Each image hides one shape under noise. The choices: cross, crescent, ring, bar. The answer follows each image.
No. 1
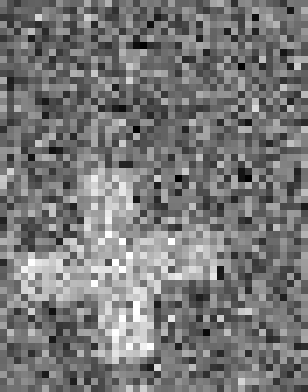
cross
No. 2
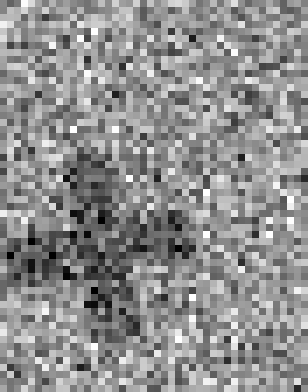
cross
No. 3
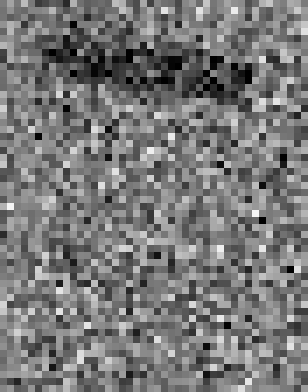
bar
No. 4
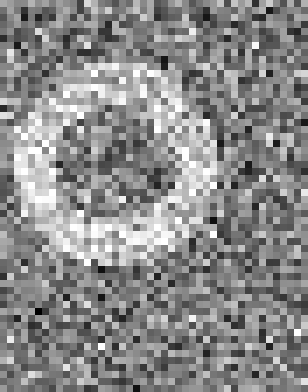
ring
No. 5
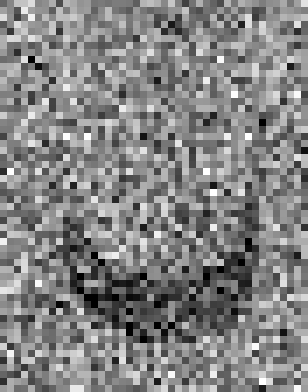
crescent
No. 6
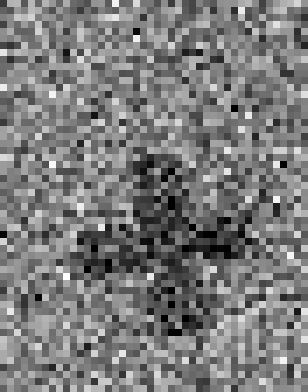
cross
